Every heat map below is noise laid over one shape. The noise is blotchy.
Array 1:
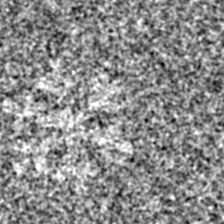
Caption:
light snowflake
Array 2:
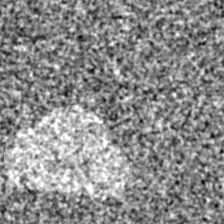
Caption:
light cloud
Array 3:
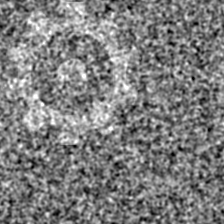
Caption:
light gear
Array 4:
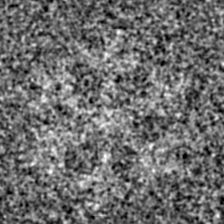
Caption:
light snowflake
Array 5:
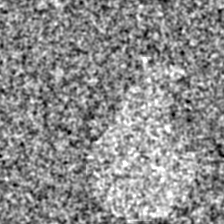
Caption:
light pear
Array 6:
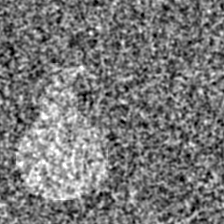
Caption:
light pear
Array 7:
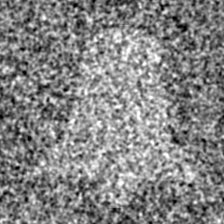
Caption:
light bell
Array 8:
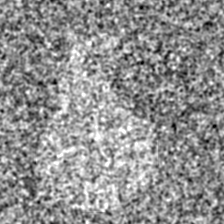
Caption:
light pear
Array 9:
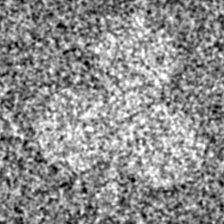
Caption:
light club
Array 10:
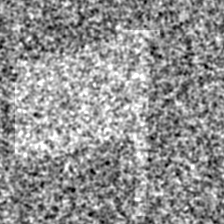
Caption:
light flag
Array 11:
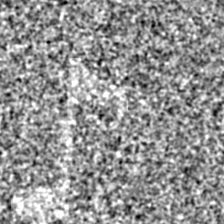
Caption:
light musical note
